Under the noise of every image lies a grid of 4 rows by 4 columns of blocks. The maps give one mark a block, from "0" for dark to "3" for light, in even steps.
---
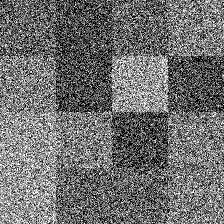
1 0 1 2
2 0 3 0
3 2 0 2
3 1 1 2
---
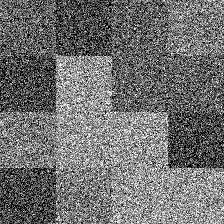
1 0 1 2
0 3 1 1
2 3 3 0
0 2 3 3
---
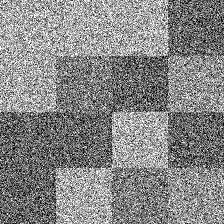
3 3 3 0
3 1 0 2
0 0 3 0
0 3 1 2
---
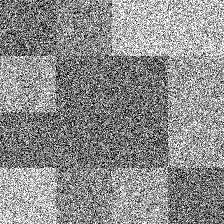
0 1 3 3
2 0 0 2
0 0 0 2
3 1 2 0
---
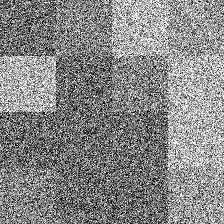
0 1 3 2
3 0 1 3
0 0 0 3
1 0 0 2
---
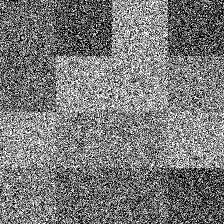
1 0 3 0
1 3 3 2
3 2 2 3
2 1 1 0
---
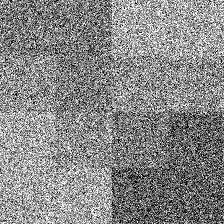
1 1 3 3
2 1 2 2
3 2 1 0
3 3 0 0
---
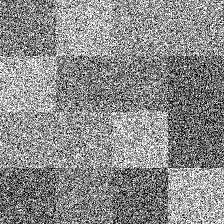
1 3 2 2
3 1 1 0
2 2 3 0
0 1 0 3
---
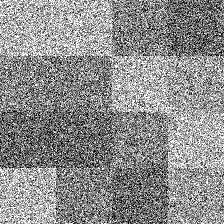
3 3 1 0
1 1 3 2
0 0 1 3
3 1 0 2
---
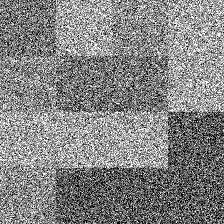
1 3 2 3
2 1 1 3
3 3 3 0
2 0 0 0
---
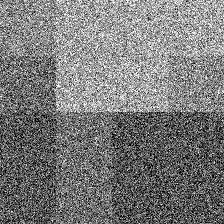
2 3 3 3
1 3 3 2
0 1 0 0
0 1 0 0
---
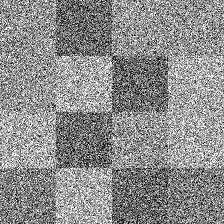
2 0 2 2
2 3 0 3
3 0 2 3
1 3 0 1
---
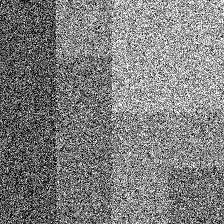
0 2 3 3
0 1 3 3
0 1 2 2
0 1 2 1
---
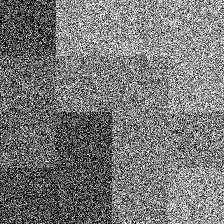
0 3 3 3
1 2 2 3
1 0 2 2
0 0 2 3
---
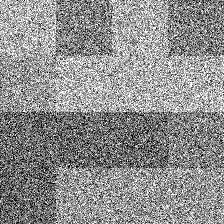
3 1 3 1
2 3 3 3
0 0 0 1
0 2 2 2
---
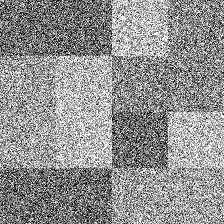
0 0 3 1
2 3 1 1
2 3 0 3
0 0 2 2
